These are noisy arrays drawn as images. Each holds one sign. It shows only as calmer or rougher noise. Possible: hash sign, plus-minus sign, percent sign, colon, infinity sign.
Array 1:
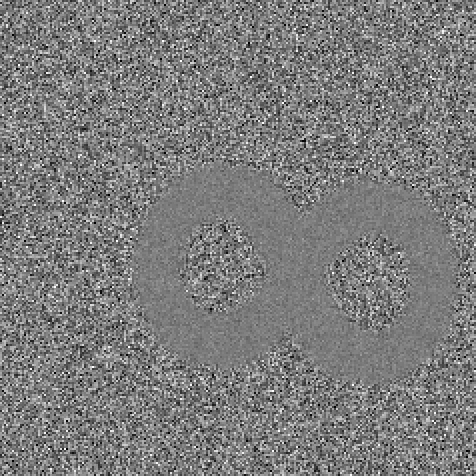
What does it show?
calm infinity sign
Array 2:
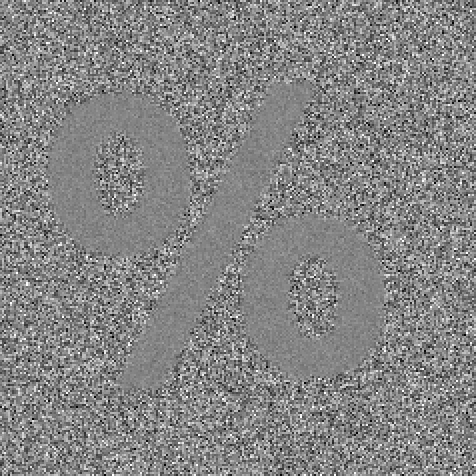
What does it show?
calm percent sign
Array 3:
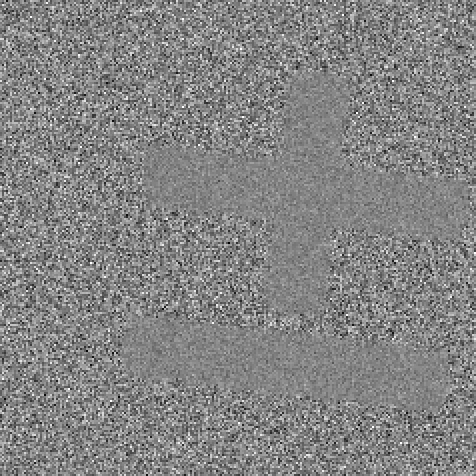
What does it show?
calm plus-minus sign
